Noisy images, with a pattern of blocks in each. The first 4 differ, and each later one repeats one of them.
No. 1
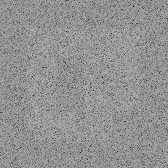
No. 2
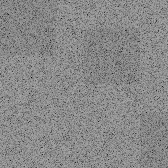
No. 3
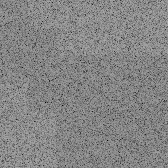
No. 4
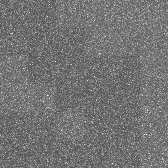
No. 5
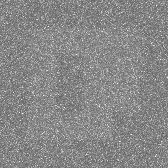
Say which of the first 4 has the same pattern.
1
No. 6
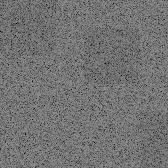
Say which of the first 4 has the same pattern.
2
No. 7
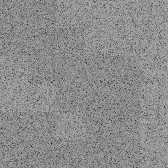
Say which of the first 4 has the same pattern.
4
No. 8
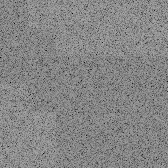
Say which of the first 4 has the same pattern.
3
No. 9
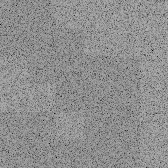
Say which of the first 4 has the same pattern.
4
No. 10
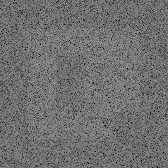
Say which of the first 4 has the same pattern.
1
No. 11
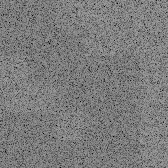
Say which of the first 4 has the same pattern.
4
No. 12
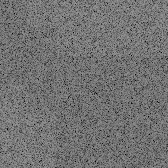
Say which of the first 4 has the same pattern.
3
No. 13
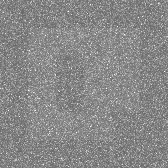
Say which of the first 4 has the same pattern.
1
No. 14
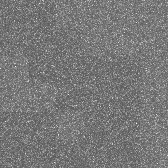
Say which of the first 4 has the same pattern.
4
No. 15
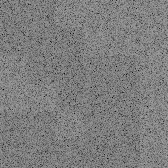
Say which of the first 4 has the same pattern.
4
